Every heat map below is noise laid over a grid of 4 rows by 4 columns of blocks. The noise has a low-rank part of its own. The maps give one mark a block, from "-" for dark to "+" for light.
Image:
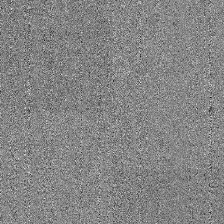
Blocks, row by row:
--++
--++
++++
++--
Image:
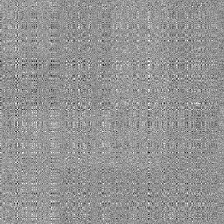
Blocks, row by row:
+-+-
--+-
+++-
+---
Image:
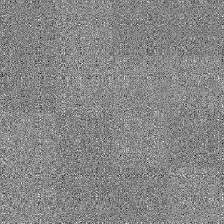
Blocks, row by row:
-+--
-+++
+-+-
+--+
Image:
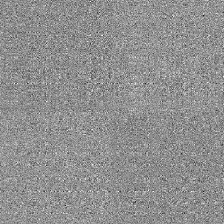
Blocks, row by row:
--++
--++
++--
++--
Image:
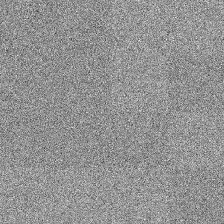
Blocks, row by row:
--++
--+-
---+
+++-
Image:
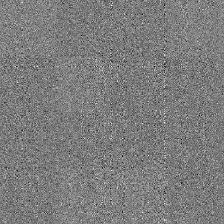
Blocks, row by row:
+--+
-+--
----
-++-
